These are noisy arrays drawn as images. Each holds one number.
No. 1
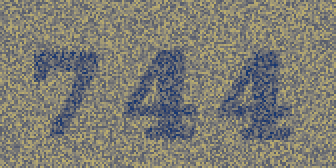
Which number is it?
744
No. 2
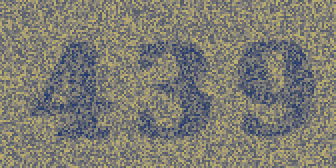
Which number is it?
439
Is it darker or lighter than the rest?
darker
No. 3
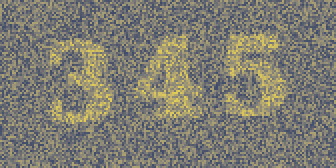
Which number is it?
345
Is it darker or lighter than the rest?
lighter
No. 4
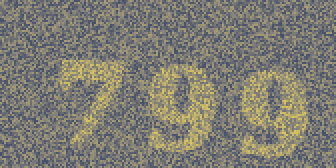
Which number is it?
799
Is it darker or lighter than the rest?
lighter
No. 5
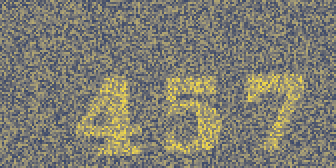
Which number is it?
457
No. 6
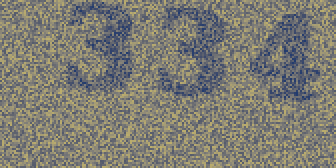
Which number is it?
334
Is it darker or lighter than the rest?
darker
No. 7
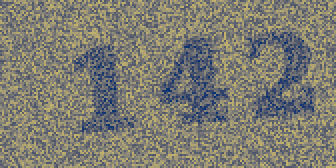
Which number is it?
142
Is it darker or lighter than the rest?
darker
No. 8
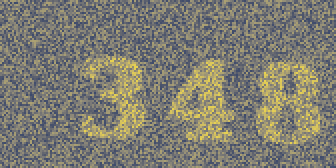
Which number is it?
348
